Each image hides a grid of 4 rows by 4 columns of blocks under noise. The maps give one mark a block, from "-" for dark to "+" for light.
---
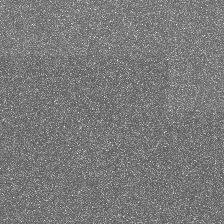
++++
---+
----
----
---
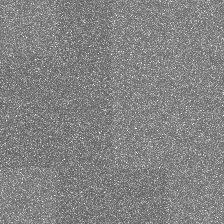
+-++
--++
--++
+--+
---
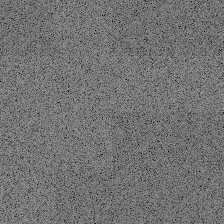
-+--
++++
++--
+---
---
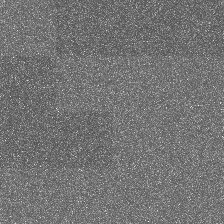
+---
-+++
--++
++++
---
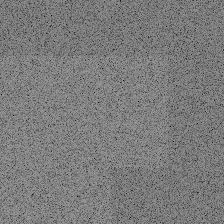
----
+++-
+++-
++--
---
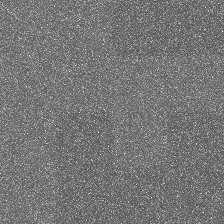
++--
++++
+-+-
+---
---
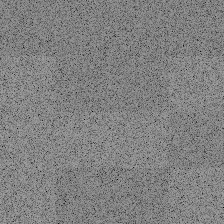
----
+--+
+++-
+--+
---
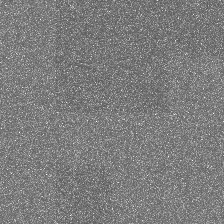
+---
+--+
++++
+-++
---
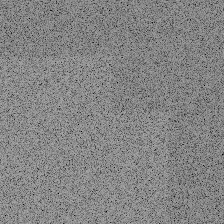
----
++--
+++-
+++-
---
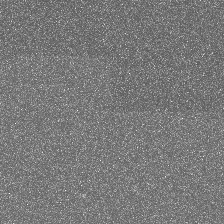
----
++--
++++
++++
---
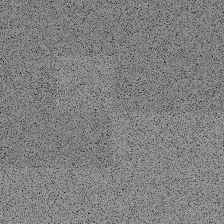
----
-+--
--++
++++
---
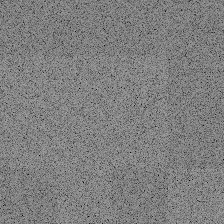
----
+++-
+++-
-+-+
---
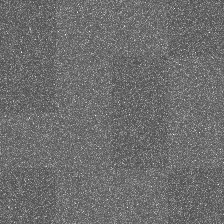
-++-
-+-+
++-+
-++-
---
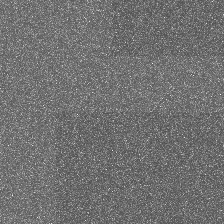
++--
++++
+---
+---
